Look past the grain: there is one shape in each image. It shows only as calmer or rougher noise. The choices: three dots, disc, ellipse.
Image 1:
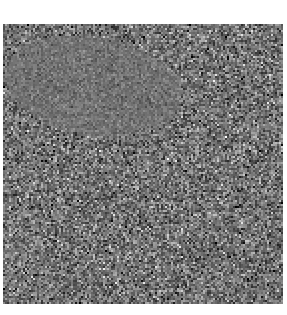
ellipse
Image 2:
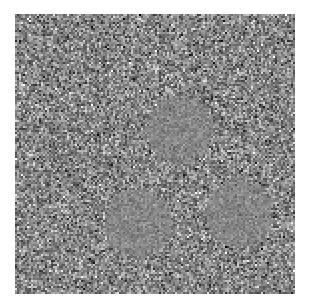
three dots
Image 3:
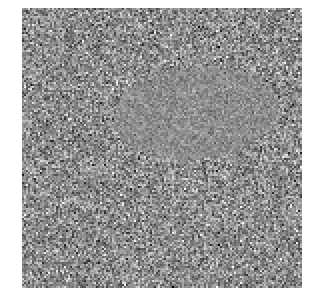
ellipse
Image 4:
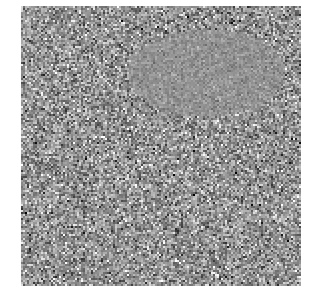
ellipse
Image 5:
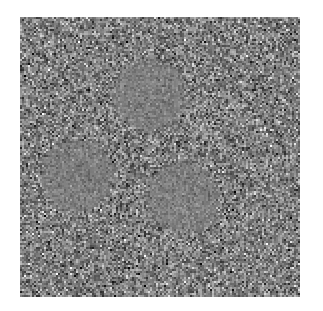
three dots
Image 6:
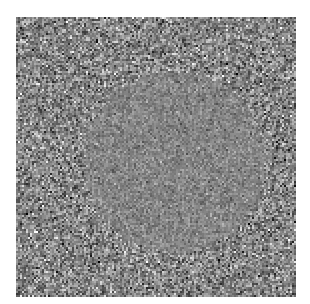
disc
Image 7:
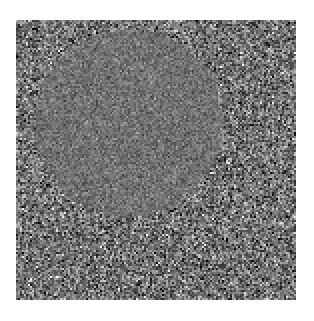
disc
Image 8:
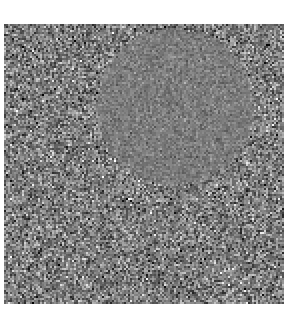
disc
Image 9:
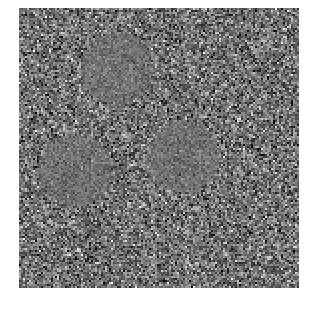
three dots
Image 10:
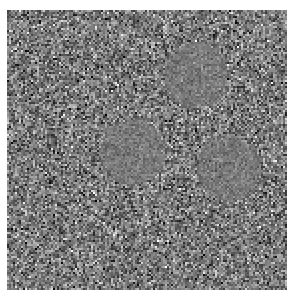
three dots
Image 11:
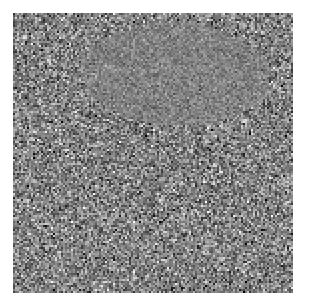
ellipse
